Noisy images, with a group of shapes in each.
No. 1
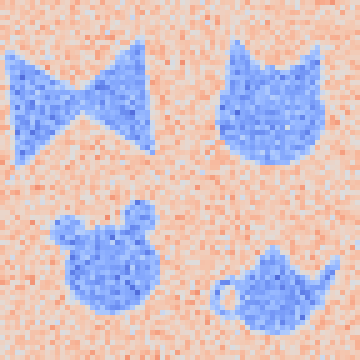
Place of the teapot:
bottom right
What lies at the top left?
bow tie
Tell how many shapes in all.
4
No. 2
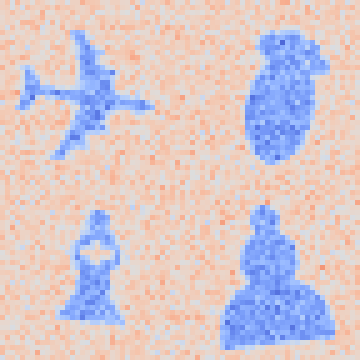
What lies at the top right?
footprint
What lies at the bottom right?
chess pawn
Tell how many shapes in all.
4
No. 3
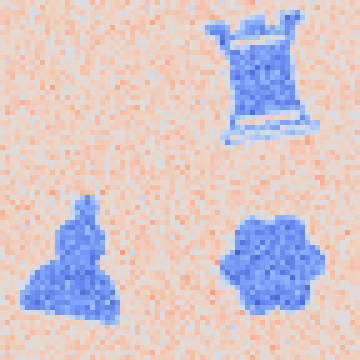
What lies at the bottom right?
flower
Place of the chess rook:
top right
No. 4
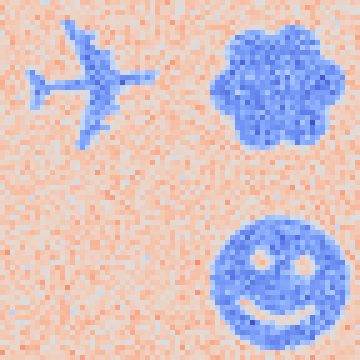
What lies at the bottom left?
nothing
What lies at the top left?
airplane
